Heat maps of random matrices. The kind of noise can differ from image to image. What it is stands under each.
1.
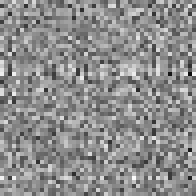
low rank plus noise
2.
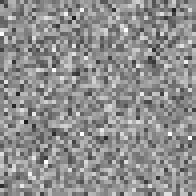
independent entries
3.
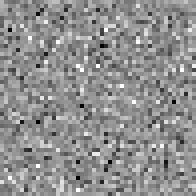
heavy tails
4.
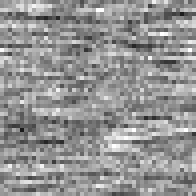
streaked along the rows
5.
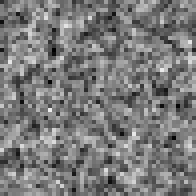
blotchy
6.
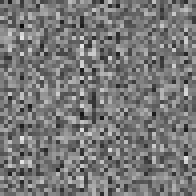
columns of uneven size
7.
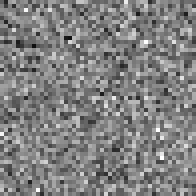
independent entries
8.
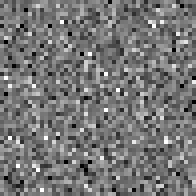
heavy tails
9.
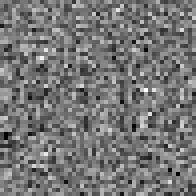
low rank plus noise
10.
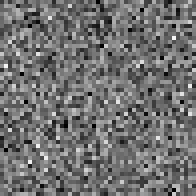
independent entries
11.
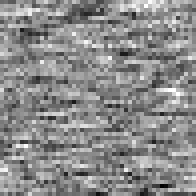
streaked along the rows
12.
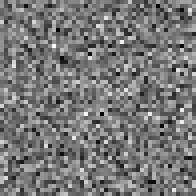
independent entries
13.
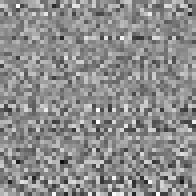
rows of uneven size
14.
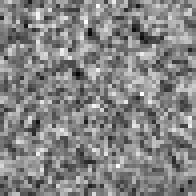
blotchy
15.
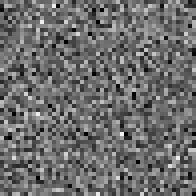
independent entries
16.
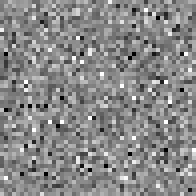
heavy tails
